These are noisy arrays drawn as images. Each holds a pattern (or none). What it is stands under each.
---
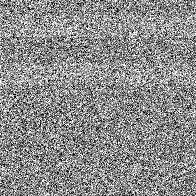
bands of rows
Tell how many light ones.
2
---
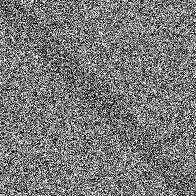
a diagonal band
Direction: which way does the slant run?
top left to bottom right
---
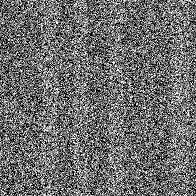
bands of columns
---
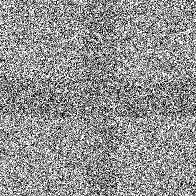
bands of rows crossing bands of columns
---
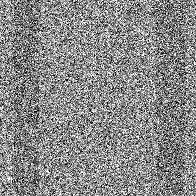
bands of columns
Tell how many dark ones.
2
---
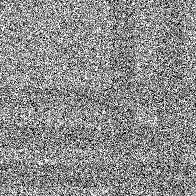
bands of rows crossing bands of columns
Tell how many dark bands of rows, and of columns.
3 and 2
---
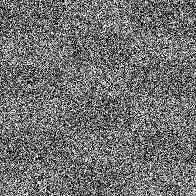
a checkerboard
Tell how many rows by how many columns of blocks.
6 by 3
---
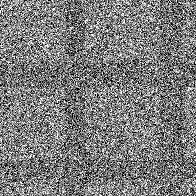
bands of rows crossing bands of columns
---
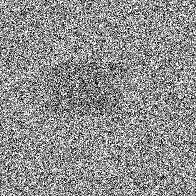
one block
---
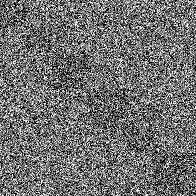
blocks along the diagonal
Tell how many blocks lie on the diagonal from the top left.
6
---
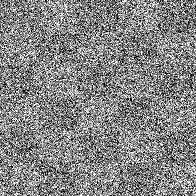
a checkerboard
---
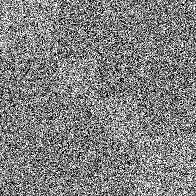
blocks along the diagonal
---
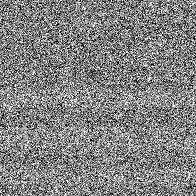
bands of rows
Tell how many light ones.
3
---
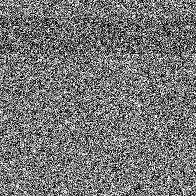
one band of rows
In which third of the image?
top
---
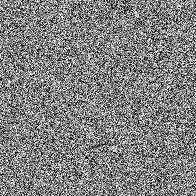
only noise
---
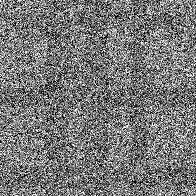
bands of rows crossing bands of columns
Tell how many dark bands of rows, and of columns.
3 and 3
